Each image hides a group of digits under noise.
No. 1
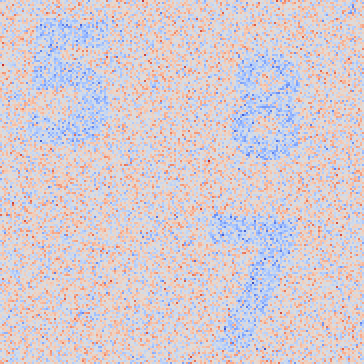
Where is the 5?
top left
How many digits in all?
3
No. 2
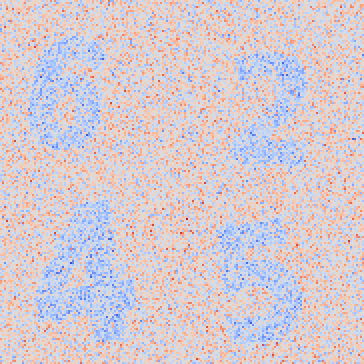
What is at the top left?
6
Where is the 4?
bottom left
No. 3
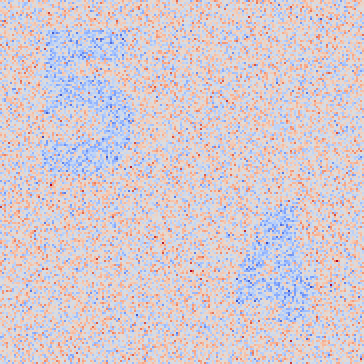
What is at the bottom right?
4
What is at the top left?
5
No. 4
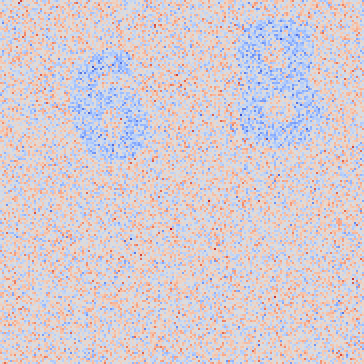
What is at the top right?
8
